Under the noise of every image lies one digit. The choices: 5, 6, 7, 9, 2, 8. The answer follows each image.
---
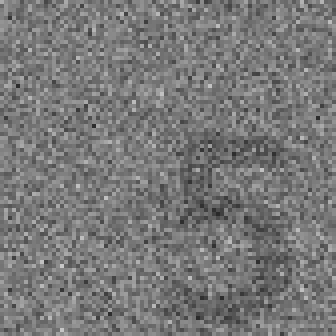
dark 5
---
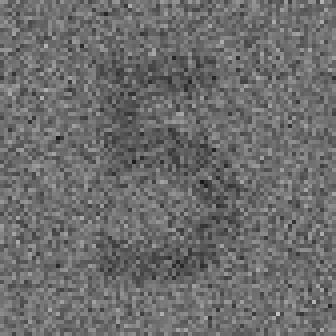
dark 5
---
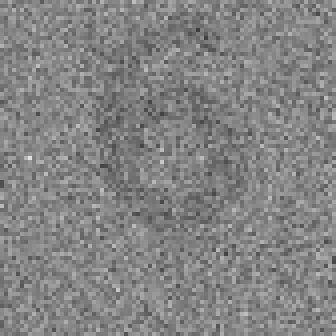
dark 6
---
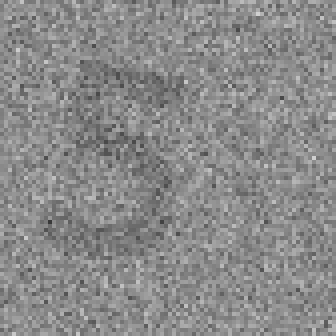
dark 5
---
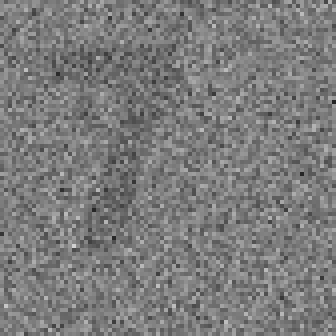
dark 7
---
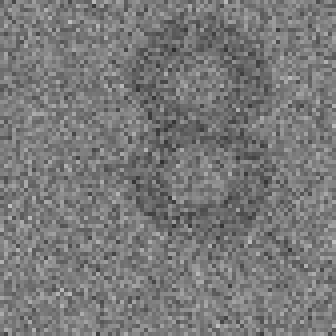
dark 8
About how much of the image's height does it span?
two thirds
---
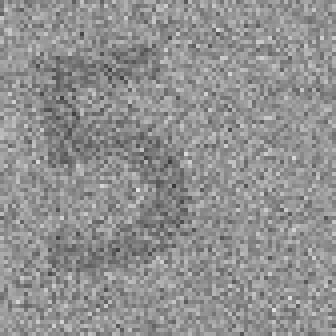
dark 5
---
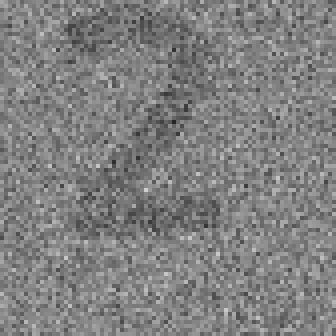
dark 2
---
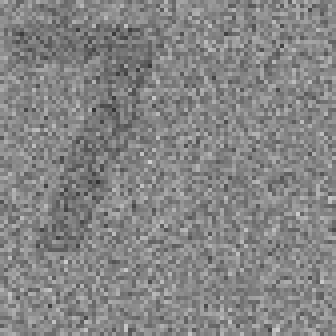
dark 7
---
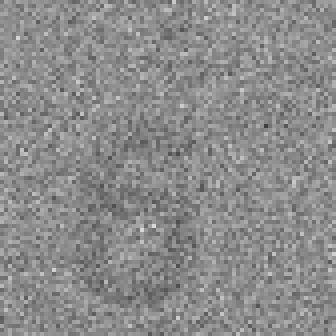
dark 6
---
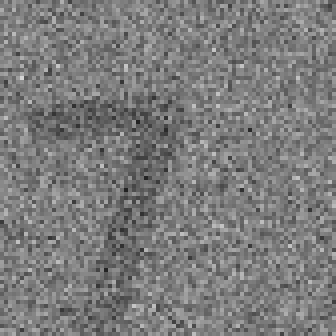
dark 7
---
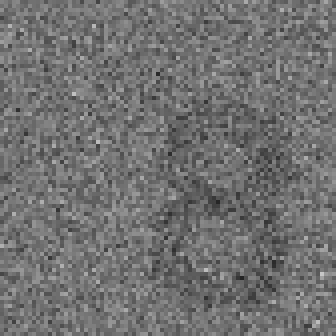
dark 8
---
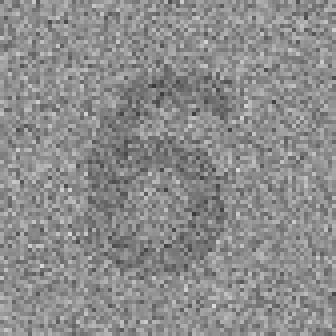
dark 6
